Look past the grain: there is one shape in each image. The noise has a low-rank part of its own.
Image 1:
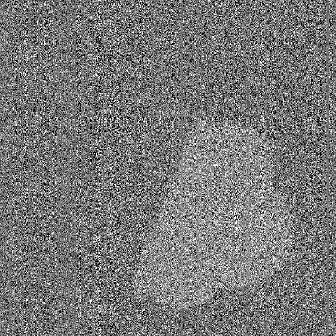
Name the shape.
cloud
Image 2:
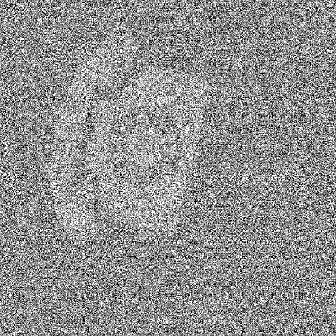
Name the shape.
telephone
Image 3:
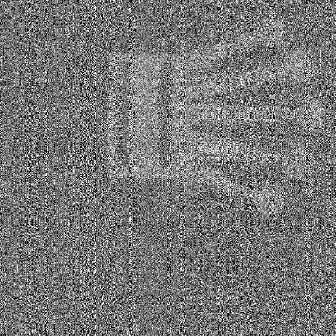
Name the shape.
chess queen
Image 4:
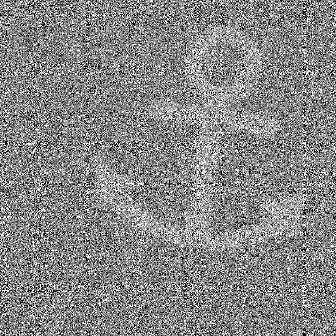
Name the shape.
anchor
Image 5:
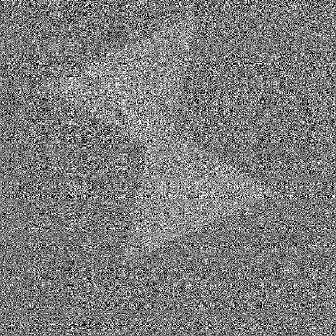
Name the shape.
bow tie
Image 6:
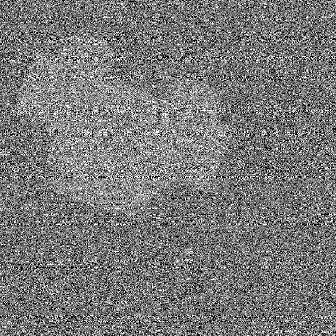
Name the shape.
car
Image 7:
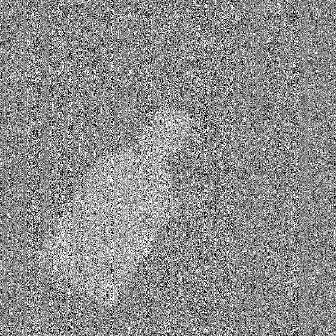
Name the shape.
bottle
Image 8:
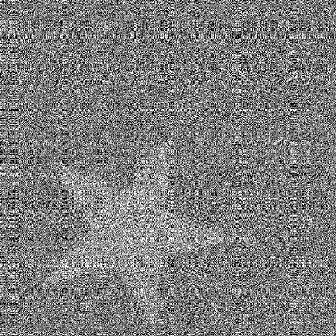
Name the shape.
star
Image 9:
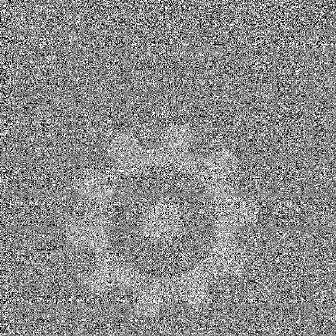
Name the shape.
gear
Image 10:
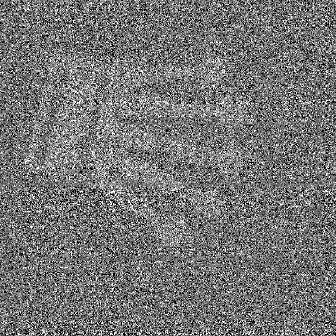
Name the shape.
chess queen
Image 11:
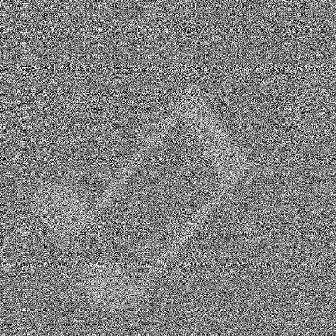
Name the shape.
pair of musical notes
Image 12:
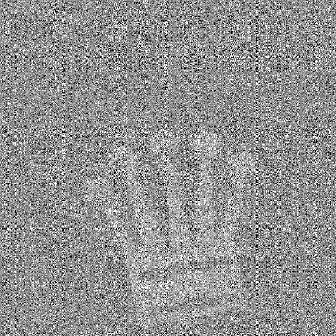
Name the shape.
chess queen
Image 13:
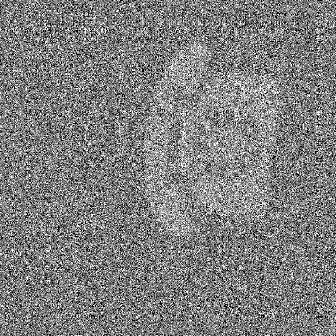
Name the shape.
telephone
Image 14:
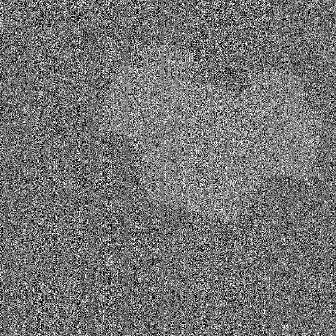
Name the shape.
car
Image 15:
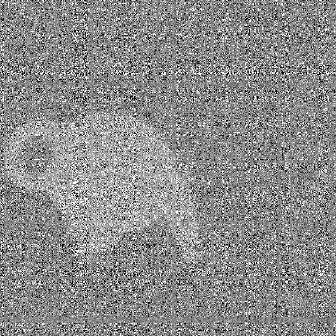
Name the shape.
teapot
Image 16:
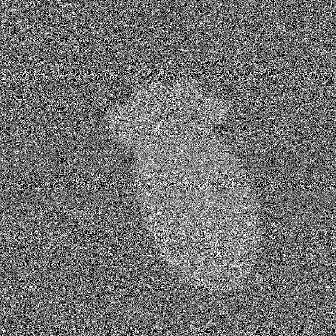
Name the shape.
footprint
